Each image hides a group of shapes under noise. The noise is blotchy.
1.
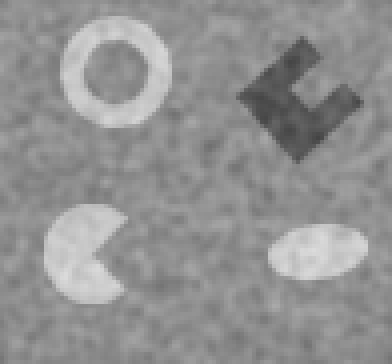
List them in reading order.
top left: light ring; top right: dark square with a notch; bottom left: light disc with a wedge cut out; bottom right: light ellipse
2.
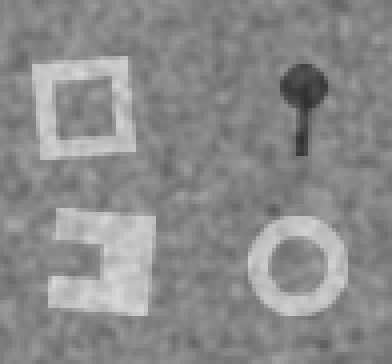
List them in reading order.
top left: light square frame; top right: dark lollipop; bottom left: light square with a notch; bottom right: light ring
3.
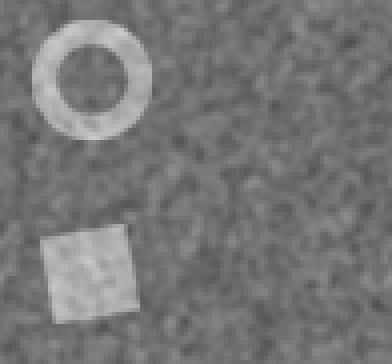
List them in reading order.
top left: light ring; bottom left: light square
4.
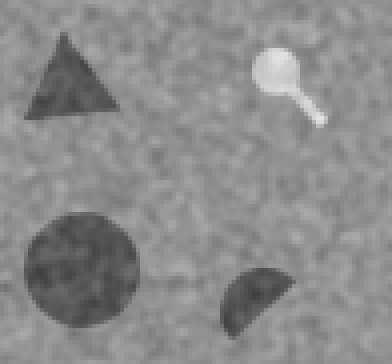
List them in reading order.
top left: dark triangle; top right: light lollipop; bottom left: dark disc; bottom right: dark half disc
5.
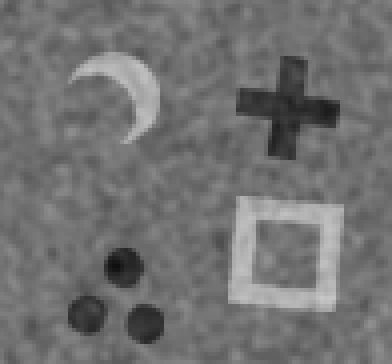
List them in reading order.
top left: light crescent; top right: dark cross; bottom left: dark three dots; bottom right: light square frame
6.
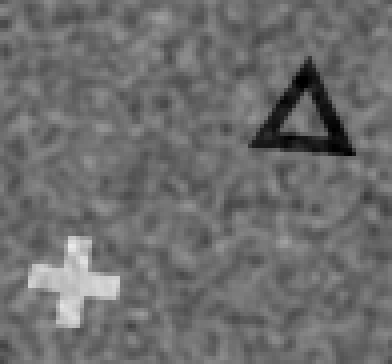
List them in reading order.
top right: dark triangle frame; bottom left: light cross
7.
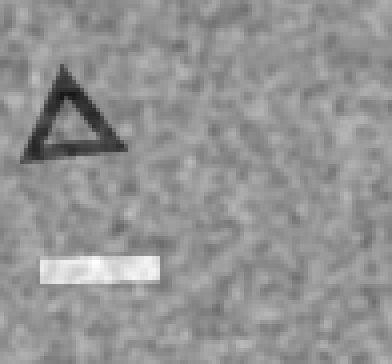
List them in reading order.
top left: dark triangle frame; bottom left: light bar
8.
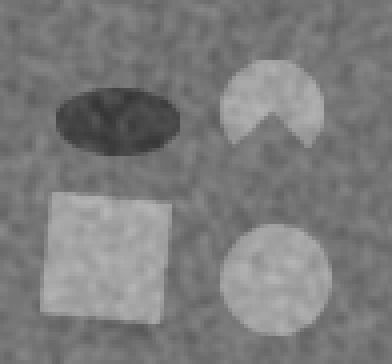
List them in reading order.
top left: dark ellipse; top right: light disc with a wedge cut out; bottom left: light square; bottom right: light disc
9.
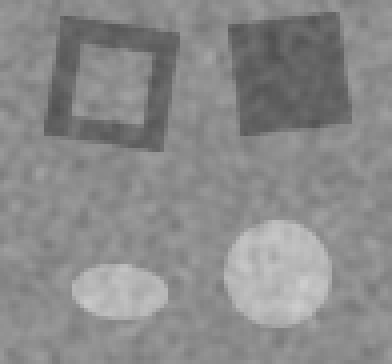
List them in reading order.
top left: dark square frame; top right: dark square; bottom left: light ellipse; bottom right: light disc
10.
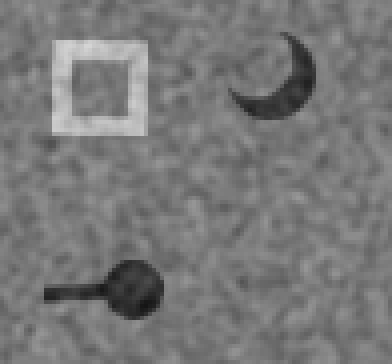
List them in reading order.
top left: light square frame; top right: dark crescent; bottom left: dark lollipop
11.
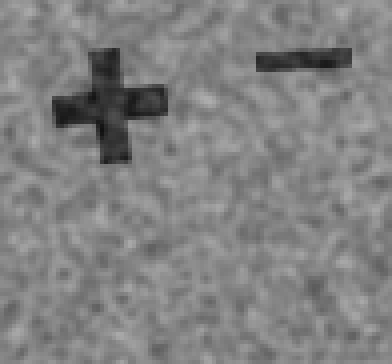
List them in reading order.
top left: dark cross; top right: dark bar
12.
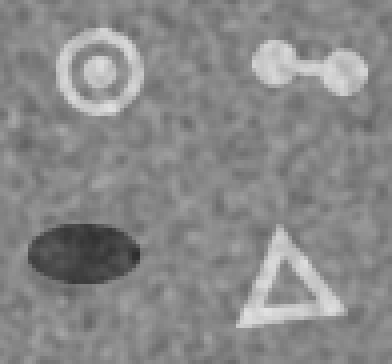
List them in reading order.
top left: light bullseye; top right: light dumbbell; bottom left: dark ellipse; bottom right: light triangle frame
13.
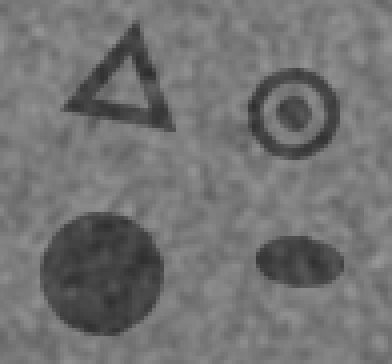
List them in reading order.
top left: dark triangle frame; top right: dark bullseye; bottom left: dark disc; bottom right: dark ellipse
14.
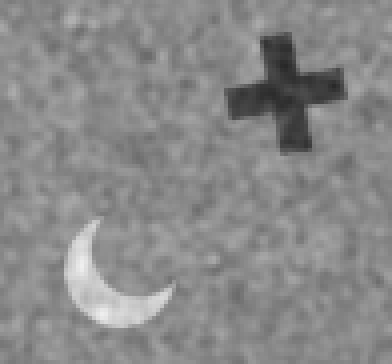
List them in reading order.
top right: dark cross; bottom left: light crescent
